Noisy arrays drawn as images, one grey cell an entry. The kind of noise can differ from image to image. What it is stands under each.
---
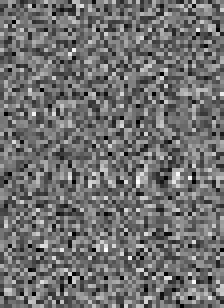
low rank plus noise
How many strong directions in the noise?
five to eight
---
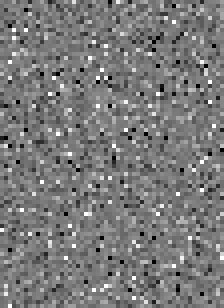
heavy tails
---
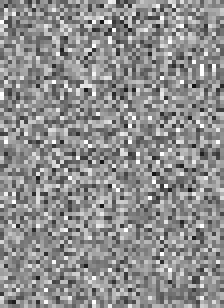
low rank plus noise
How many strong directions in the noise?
five to eight
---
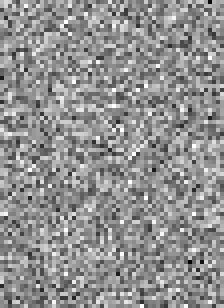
independent entries
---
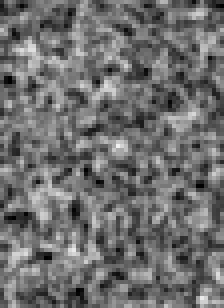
blotchy
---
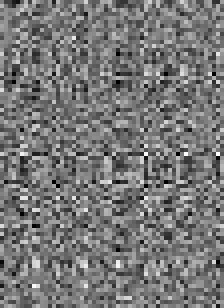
low rank plus noise
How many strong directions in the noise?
three or four
